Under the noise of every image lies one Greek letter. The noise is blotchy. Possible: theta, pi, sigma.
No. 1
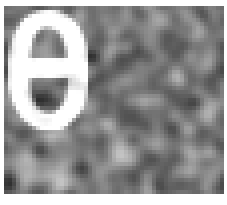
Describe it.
light theta
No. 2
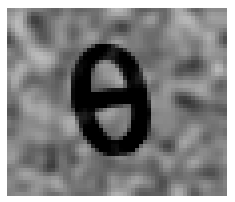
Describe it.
dark theta
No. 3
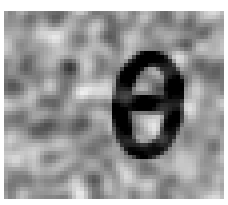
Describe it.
dark theta
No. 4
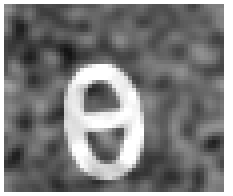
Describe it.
light theta
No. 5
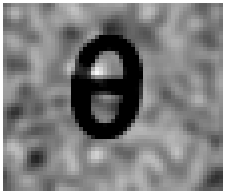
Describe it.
dark theta
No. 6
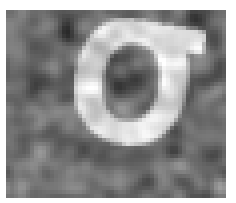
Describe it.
light sigma
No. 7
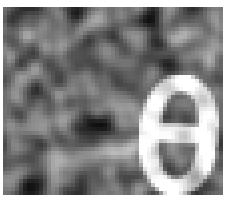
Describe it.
light theta
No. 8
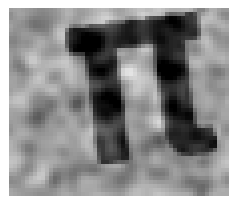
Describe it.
dark pi
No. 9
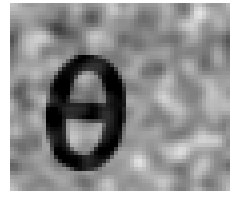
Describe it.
dark theta
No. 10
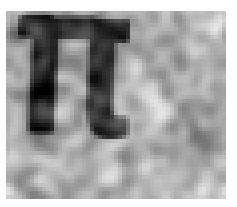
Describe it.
dark pi
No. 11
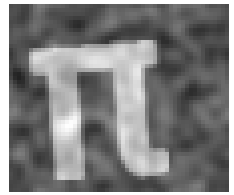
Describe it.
light pi
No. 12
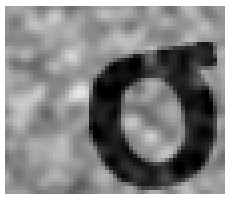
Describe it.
dark sigma
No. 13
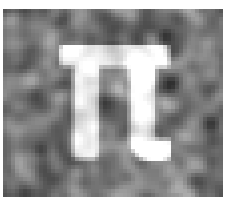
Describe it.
light pi
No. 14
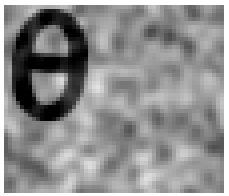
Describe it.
dark theta
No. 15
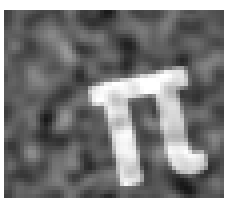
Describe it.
light pi
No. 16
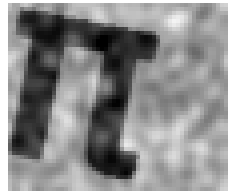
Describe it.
dark pi
